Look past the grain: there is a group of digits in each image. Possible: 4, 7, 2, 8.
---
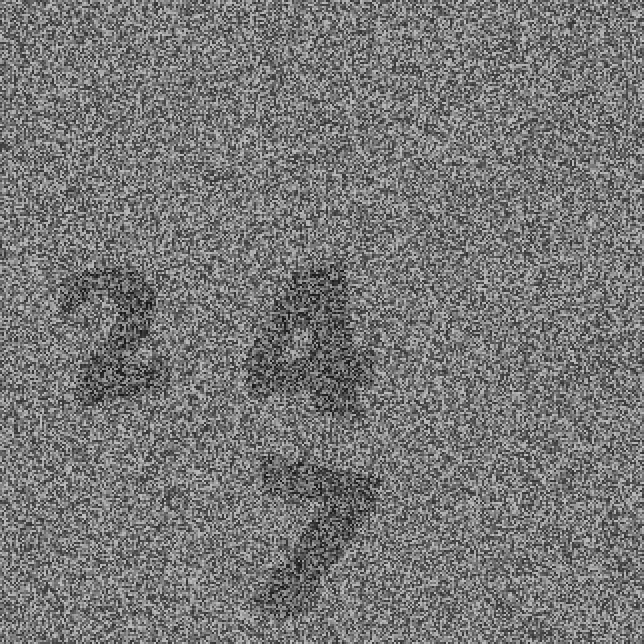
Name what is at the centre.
4
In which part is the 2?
middle left
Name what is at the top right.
nothing
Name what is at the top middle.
nothing
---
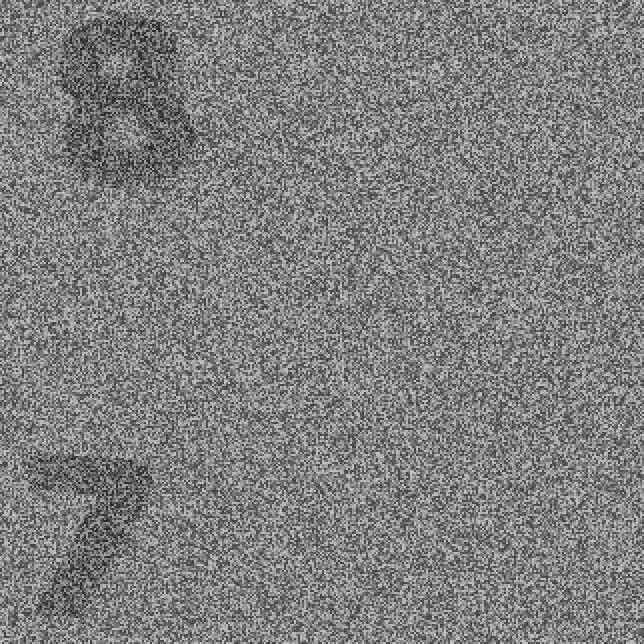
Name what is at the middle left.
nothing
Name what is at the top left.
8
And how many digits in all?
2
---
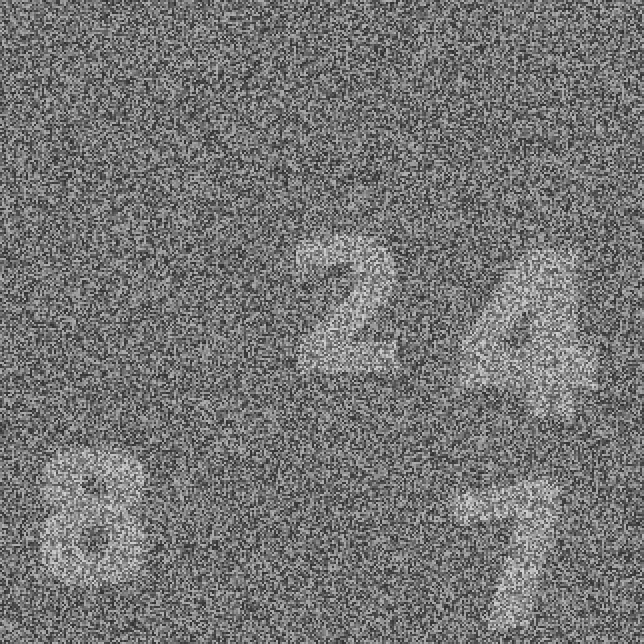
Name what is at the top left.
nothing
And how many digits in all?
4
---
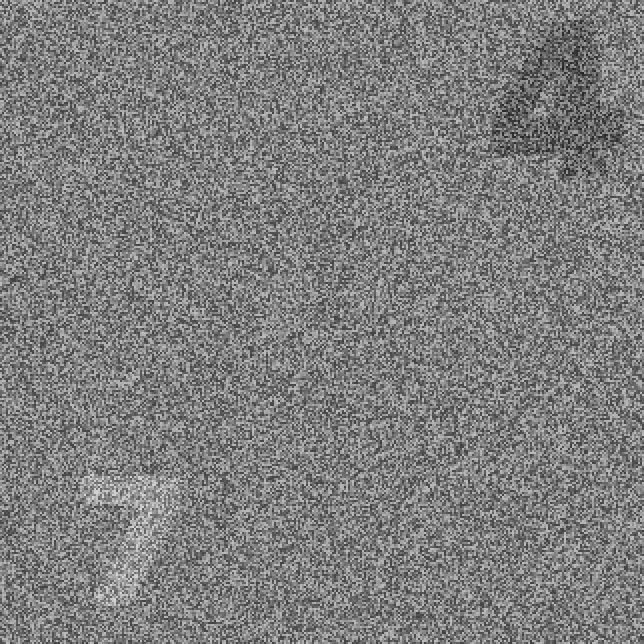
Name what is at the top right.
4
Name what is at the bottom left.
7
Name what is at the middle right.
nothing
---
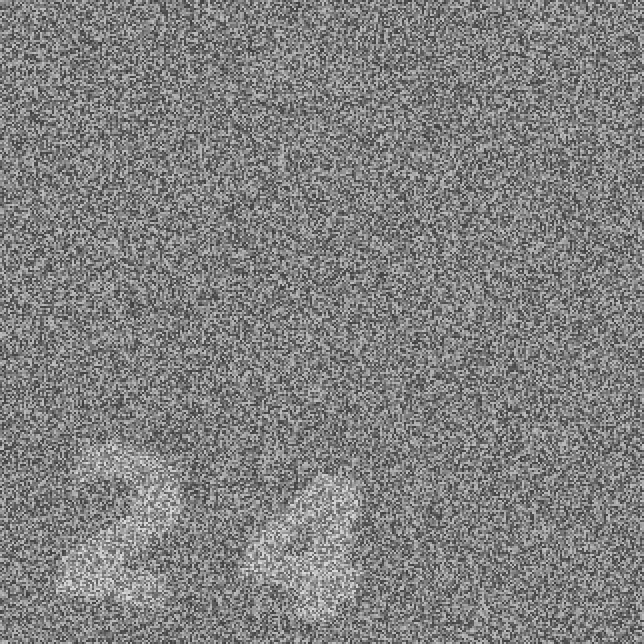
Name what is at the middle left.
nothing
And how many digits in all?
2
